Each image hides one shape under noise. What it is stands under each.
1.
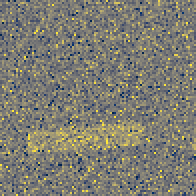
bar
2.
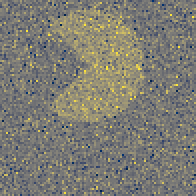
disc with a wedge cut out
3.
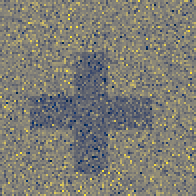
cross
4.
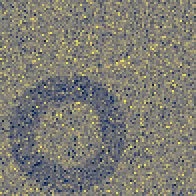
ring
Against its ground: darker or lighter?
darker
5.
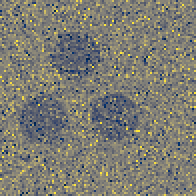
three dots
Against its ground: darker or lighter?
darker
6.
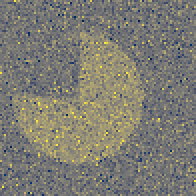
disc with a wedge cut out
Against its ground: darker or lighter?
lighter
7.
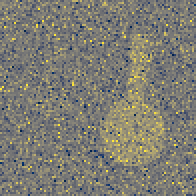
lollipop
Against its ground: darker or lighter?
lighter
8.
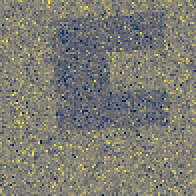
square with a notch
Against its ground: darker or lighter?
darker
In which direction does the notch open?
right
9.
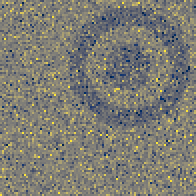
bullseye
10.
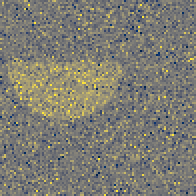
half disc
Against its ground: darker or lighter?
lighter
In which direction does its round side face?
down
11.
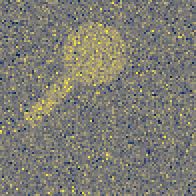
lollipop
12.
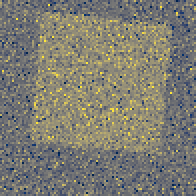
square
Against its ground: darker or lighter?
lighter
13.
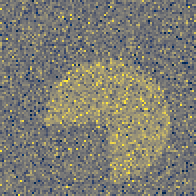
disc with a wedge cut out
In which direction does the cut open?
down and left
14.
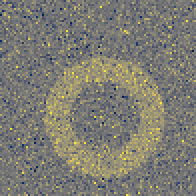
ring
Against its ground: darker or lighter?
lighter
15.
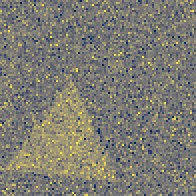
triangle
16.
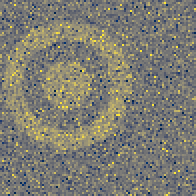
bullseye
